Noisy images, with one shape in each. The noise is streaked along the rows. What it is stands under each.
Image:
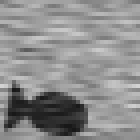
fish
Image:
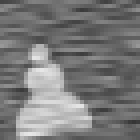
chess pawn
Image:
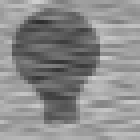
light bulb
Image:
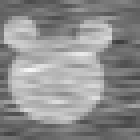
bear's head
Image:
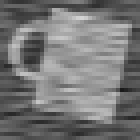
cup
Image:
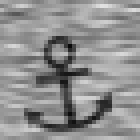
anchor
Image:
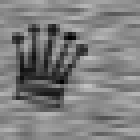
chess queen
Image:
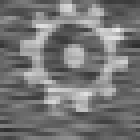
gear
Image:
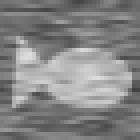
fish
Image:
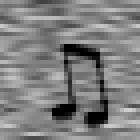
pair of musical notes
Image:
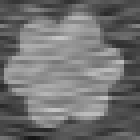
flower
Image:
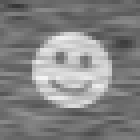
smiling face
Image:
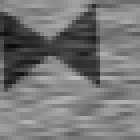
bow tie
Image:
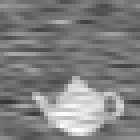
teapot
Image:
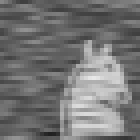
chess knight
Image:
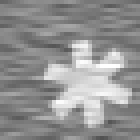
asterisk
